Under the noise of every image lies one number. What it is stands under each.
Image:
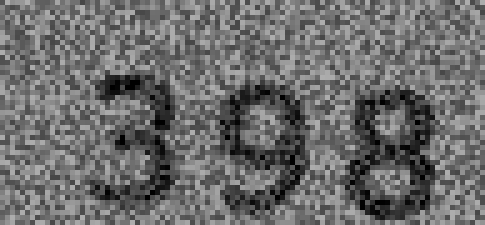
398
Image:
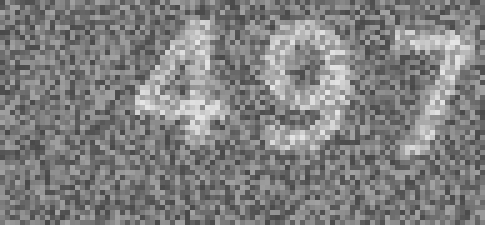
497
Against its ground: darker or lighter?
lighter
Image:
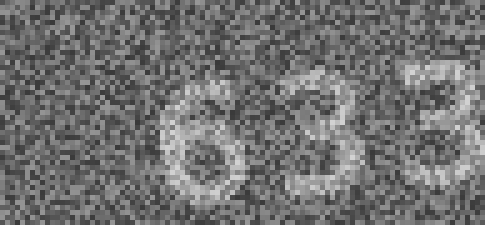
633
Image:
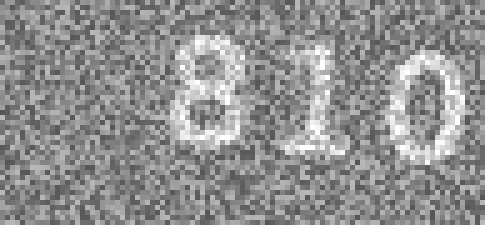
810
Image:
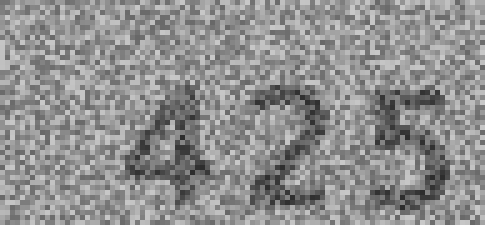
425
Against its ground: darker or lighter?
darker
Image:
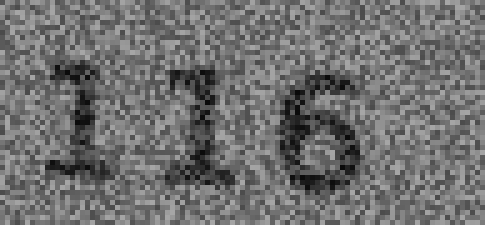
116
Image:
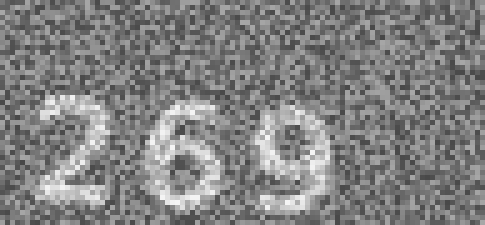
269
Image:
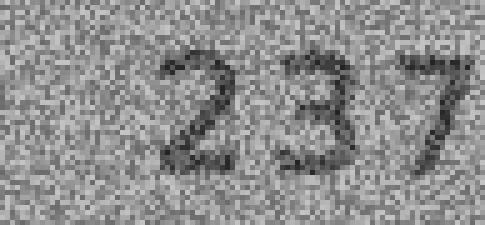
237
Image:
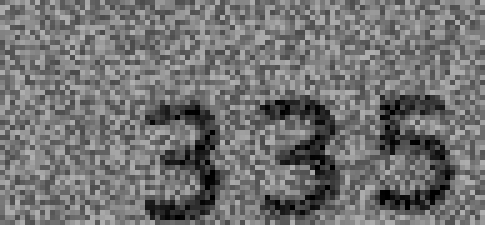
335
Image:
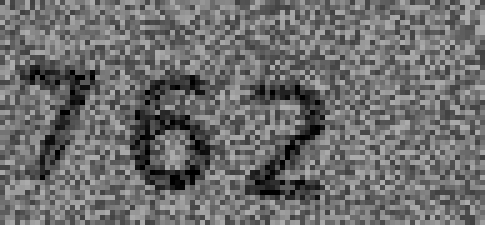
762
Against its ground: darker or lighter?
darker
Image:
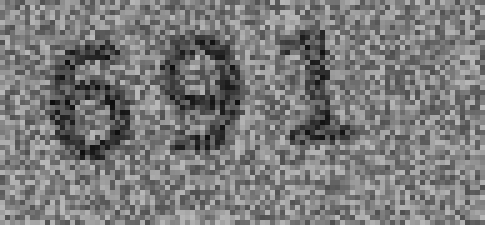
691
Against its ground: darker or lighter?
darker
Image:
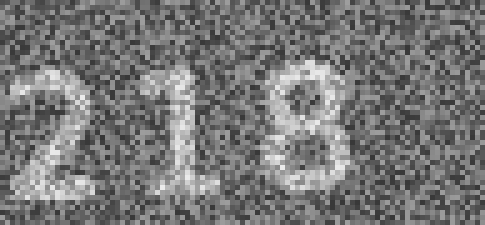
218
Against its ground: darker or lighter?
lighter
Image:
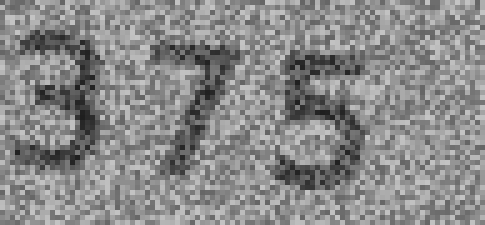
375
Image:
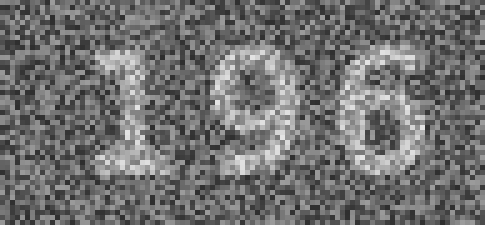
196
